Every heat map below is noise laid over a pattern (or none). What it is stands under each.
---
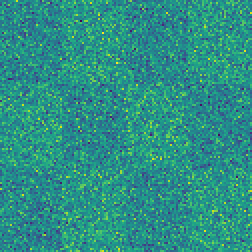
a checkerboard
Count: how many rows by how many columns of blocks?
3 by 4
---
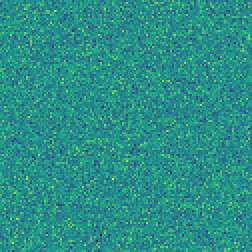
only noise
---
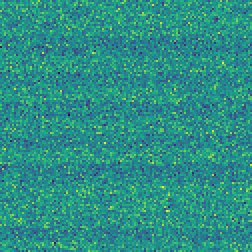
bands of rows
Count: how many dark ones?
6
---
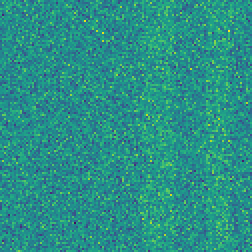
bands of columns
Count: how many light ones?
2
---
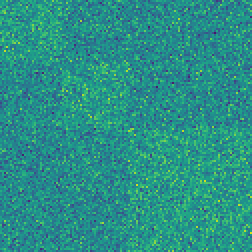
blocks along the diagonal
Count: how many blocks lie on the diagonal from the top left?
3
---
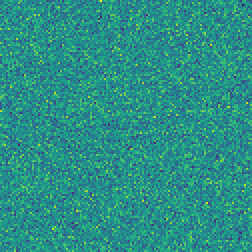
only noise
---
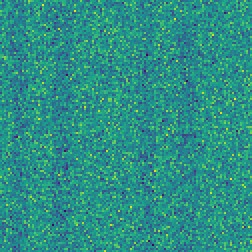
bands of columns
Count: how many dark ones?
4
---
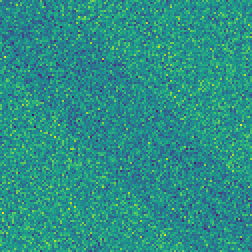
a diagonal band
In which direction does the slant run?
top left to bottom right
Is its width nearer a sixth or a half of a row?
a half
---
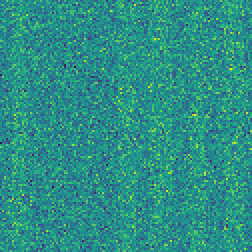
bands of columns
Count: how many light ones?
5
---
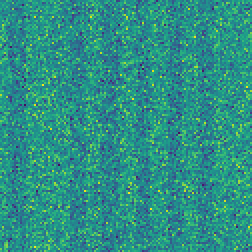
bands of columns
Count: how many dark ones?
6
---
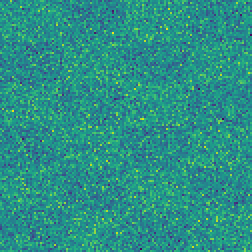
a checkerboard
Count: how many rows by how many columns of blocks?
6 by 4
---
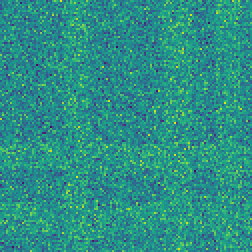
bands of rows crossing bands of columns
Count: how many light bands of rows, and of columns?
2 and 3
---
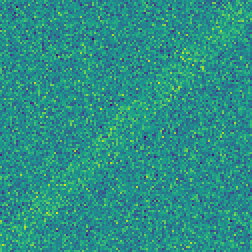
a diagonal band
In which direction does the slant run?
bottom left to top right
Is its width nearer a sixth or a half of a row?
a sixth
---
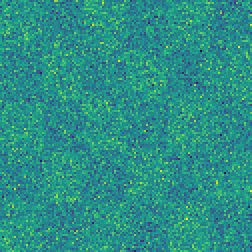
a checkerboard
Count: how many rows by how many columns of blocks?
5 by 6
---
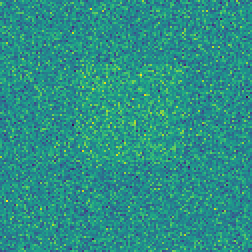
one block
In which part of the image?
centre
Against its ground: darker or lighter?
lighter
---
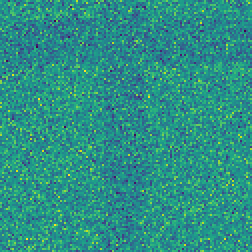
bands of rows crossing bands of columns
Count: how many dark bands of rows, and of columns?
1 and 1
